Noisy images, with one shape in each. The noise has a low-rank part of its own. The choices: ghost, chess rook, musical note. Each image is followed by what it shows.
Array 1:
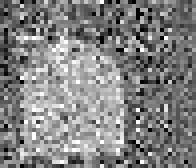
ghost
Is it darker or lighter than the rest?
lighter
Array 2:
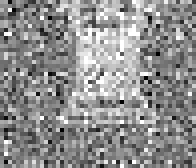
chess rook
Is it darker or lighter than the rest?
lighter
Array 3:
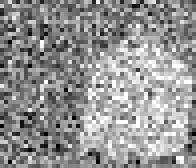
ghost
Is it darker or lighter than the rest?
lighter
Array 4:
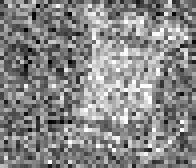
chess rook
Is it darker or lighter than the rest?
lighter
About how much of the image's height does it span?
nearly all
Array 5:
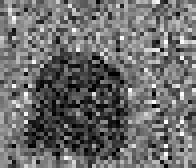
ghost
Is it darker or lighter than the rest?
darker
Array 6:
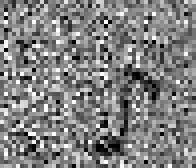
musical note
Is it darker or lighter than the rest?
darker
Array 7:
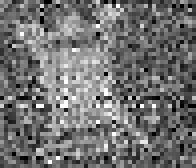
chess rook
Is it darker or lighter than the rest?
lighter
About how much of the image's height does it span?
nearly all
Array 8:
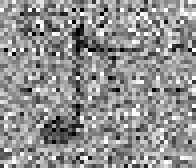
musical note
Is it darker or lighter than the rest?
darker
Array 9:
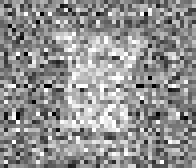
chess rook
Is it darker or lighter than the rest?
lighter
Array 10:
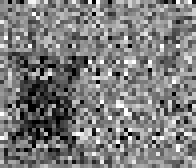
chess rook
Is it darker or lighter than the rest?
darker
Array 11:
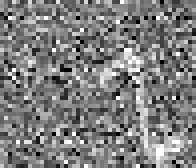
musical note
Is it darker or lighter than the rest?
lighter
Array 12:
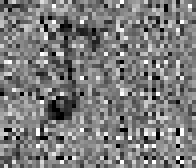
musical note
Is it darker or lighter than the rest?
darker
